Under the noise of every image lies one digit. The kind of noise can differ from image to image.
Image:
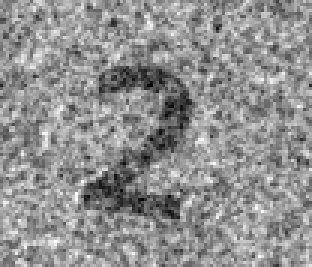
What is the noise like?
blotchy
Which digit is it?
2
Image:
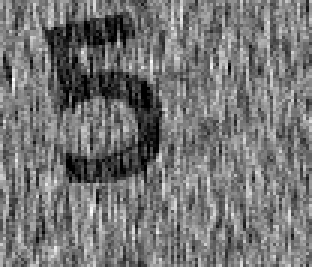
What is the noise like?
streaked along the columns
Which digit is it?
5
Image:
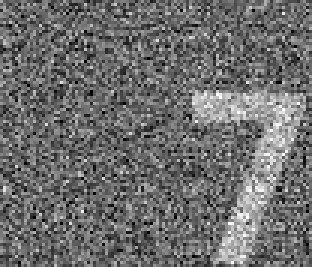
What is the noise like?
low rank plus noise
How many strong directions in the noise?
five to eight
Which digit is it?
7
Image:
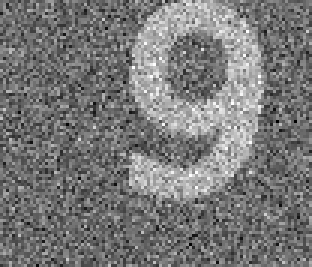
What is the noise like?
independent entries
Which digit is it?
9
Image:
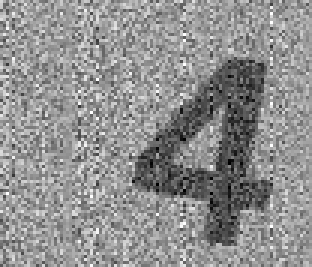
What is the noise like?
columns of uneven size
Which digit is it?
4
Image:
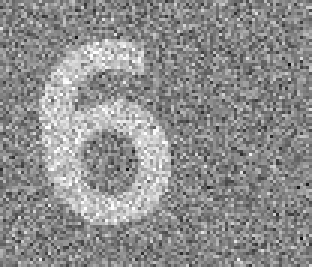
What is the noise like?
independent entries
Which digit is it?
6
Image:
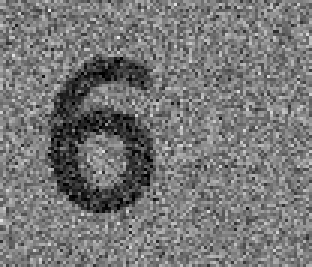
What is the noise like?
independent entries
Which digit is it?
6
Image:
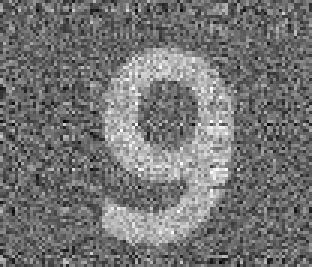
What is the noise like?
low rank plus noise
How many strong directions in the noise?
two
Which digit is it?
9
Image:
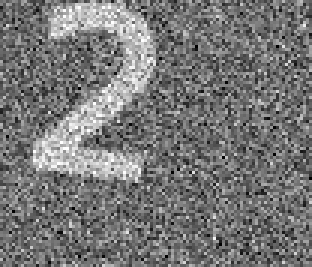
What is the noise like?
independent entries
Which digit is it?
2
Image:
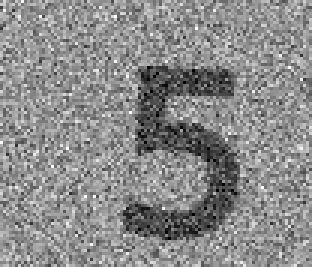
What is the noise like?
independent entries
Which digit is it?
5
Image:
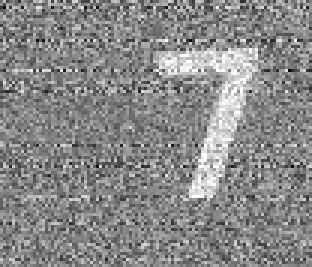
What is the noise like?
rows of uneven size
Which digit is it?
7
